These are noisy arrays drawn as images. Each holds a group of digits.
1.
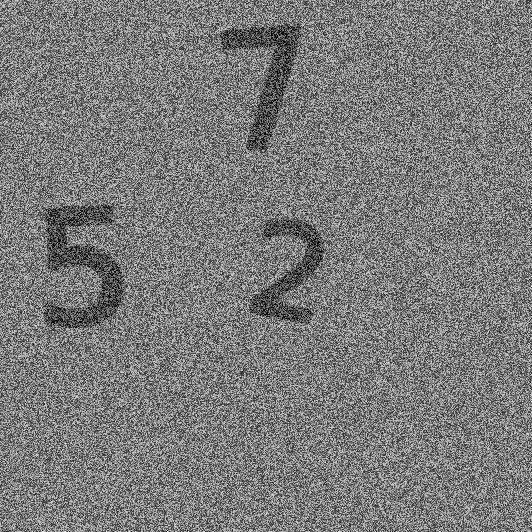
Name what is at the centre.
2
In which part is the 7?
top middle
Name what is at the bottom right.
nothing
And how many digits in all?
3
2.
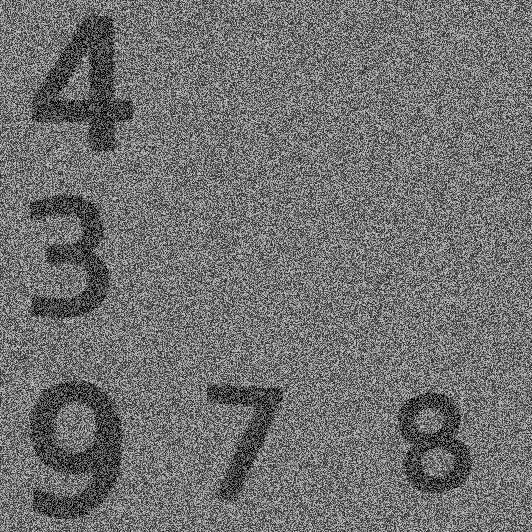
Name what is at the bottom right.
8
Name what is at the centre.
nothing
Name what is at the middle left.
3
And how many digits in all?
5
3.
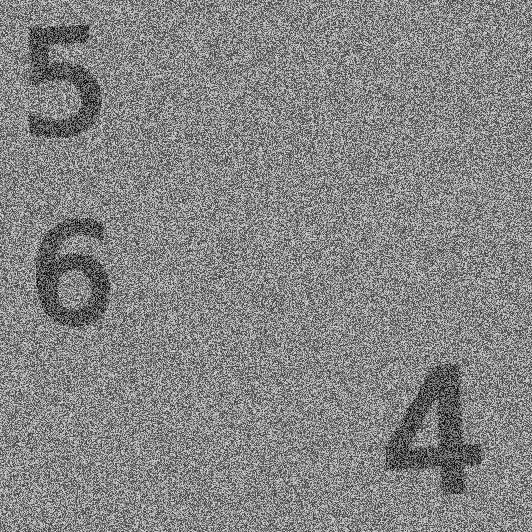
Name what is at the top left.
5
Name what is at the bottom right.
4
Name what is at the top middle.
nothing
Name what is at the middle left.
6
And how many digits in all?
3
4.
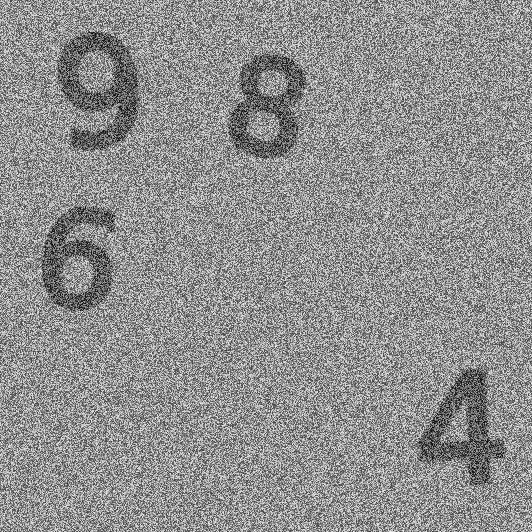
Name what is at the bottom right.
4
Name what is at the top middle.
8
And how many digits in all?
4
